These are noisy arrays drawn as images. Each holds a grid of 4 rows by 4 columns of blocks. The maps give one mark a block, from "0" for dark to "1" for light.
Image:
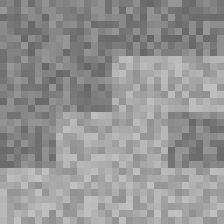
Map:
0 0 0 0
0 0 1 1
0 1 1 0
1 1 1 1
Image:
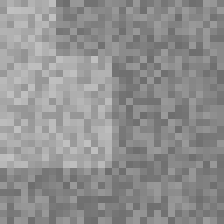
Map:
1 0 0 0
1 1 0 0
1 1 0 0
0 0 0 0
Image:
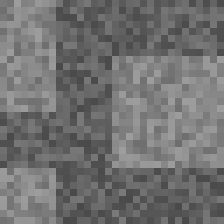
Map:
1 0 0 0
1 0 1 1
0 0 1 1
1 0 0 0
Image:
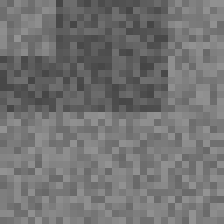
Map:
1 0 0 1
0 0 0 1
1 1 1 1
1 1 1 1
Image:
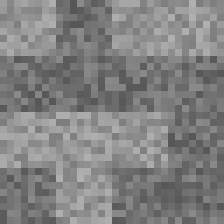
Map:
1 0 1 1
0 0 0 0
1 1 1 0
0 1 0 0
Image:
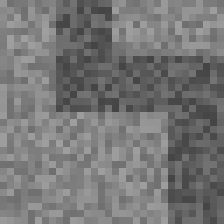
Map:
1 0 1 1
1 0 0 0
1 1 1 0
1 1 1 0
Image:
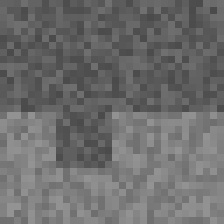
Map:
0 0 0 0
0 0 0 0
1 0 1 1
1 1 1 1
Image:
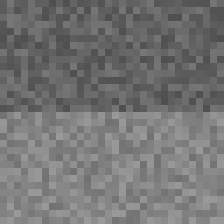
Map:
0 0 0 0
0 0 0 0
1 1 1 1
1 1 1 1
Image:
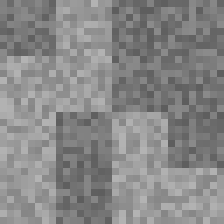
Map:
0 1 0 0
1 1 0 0
1 0 1 0
1 0 1 1
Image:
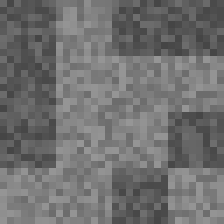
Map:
0 1 0 0
0 1 1 1
0 1 1 0
1 1 0 1
